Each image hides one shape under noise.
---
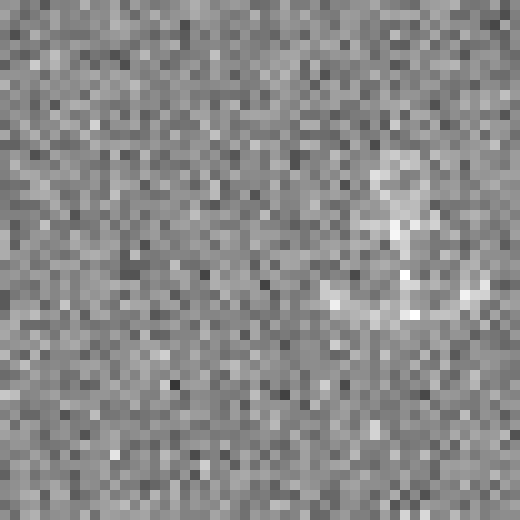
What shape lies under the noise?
anchor
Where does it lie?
middle right
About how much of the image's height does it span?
a third
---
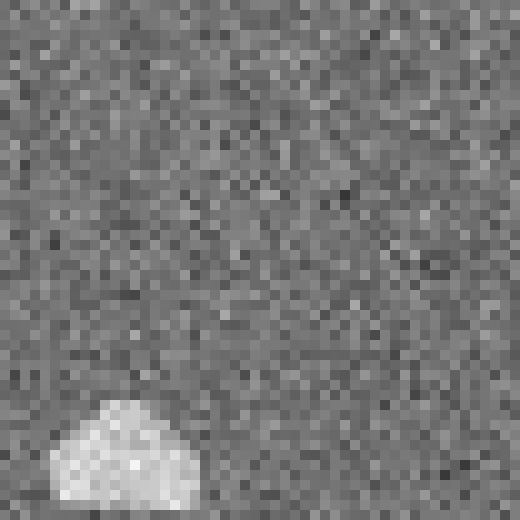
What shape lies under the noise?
cloud
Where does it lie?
bottom left
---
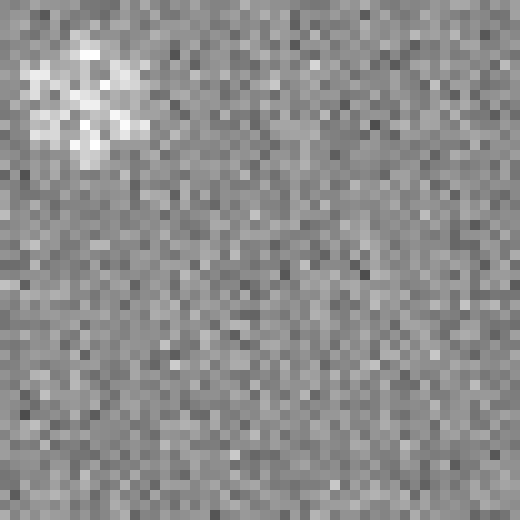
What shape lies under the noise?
snowflake
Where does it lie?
top left
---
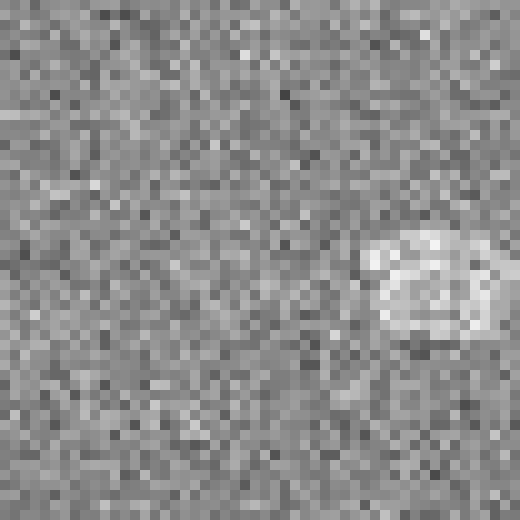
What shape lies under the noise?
telephone
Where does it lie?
middle right
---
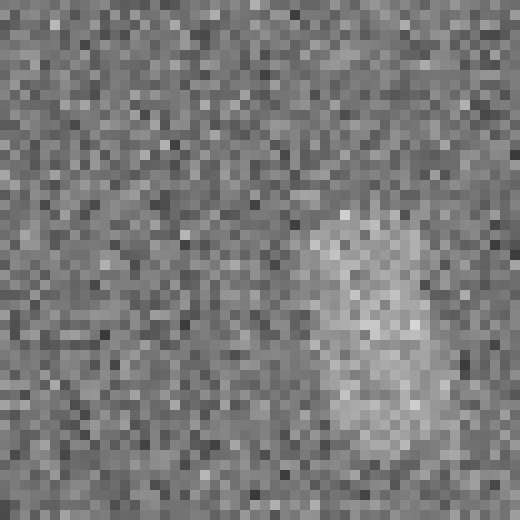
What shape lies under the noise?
footprint
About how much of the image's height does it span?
half
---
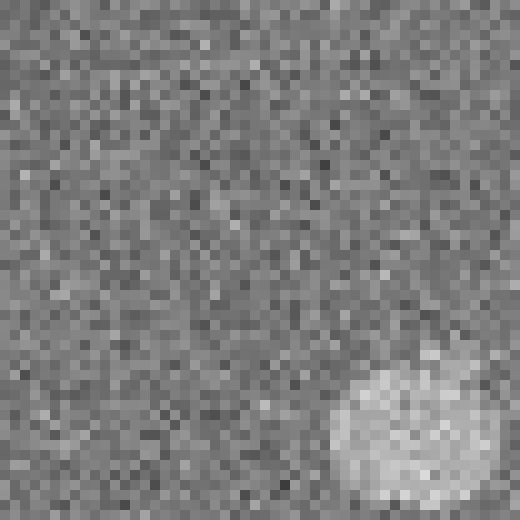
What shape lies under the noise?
apple
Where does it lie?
bottom right
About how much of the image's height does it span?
a third
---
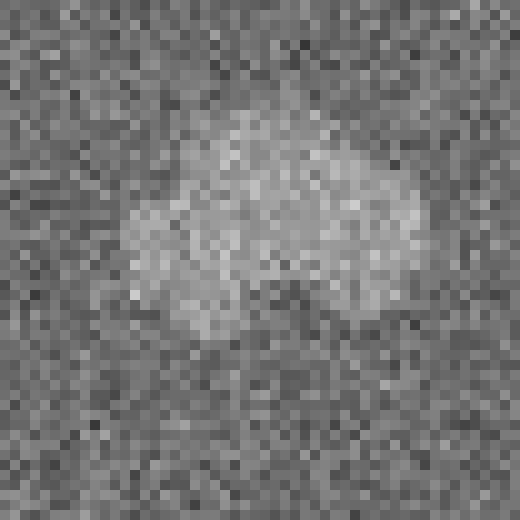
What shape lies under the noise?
car
